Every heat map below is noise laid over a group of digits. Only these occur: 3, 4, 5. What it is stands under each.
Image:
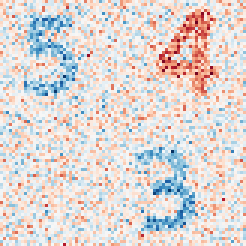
top left: blue 5; top right: red 4; bottom right: blue 3
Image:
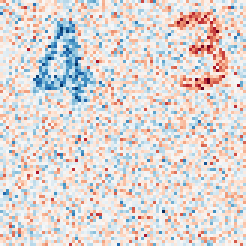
top left: blue 4; top right: red 3
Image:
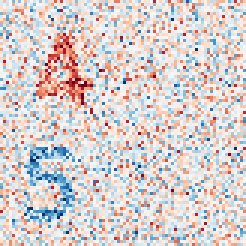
top left: red 4; bottom left: blue 5
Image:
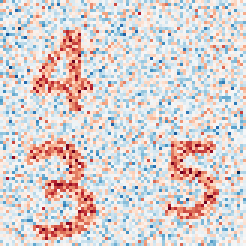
top left: red 4; bottom left: red 3; bottom right: red 5
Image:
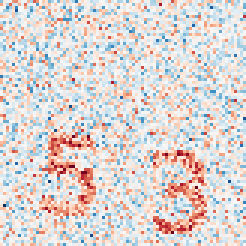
bottom left: red 5; bottom right: red 3
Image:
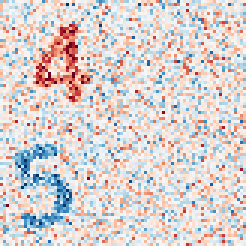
top left: red 4; bottom left: blue 5
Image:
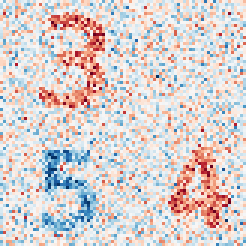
top left: red 3; bottom left: blue 5; bottom right: red 4
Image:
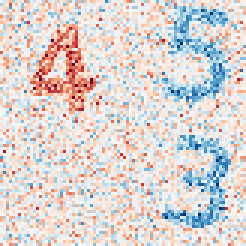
top left: red 4; top right: blue 5; bottom right: blue 3
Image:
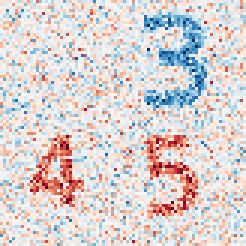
top right: blue 3; bottom left: red 4; bottom right: red 5
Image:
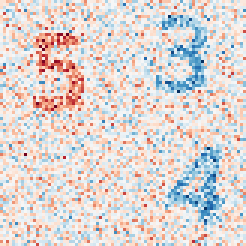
top left: red 5; top right: blue 3; bottom right: blue 4
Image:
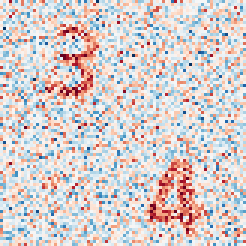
top left: red 3; bottom right: red 4
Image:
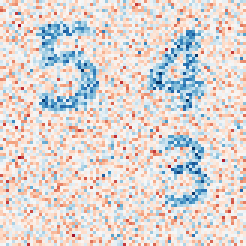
top left: blue 5; top right: blue 4; bottom right: blue 3
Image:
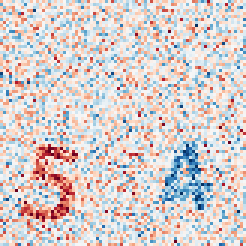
bottom left: red 5; bottom right: blue 4
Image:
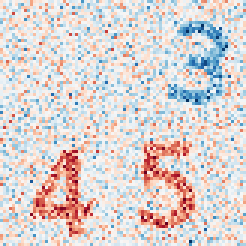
top right: blue 3; bottom left: red 4; bottom right: red 5
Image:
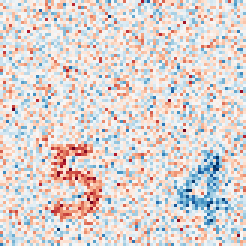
bottom left: red 5; bottom right: blue 4
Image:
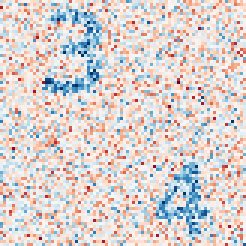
top left: blue 3; bottom right: blue 4
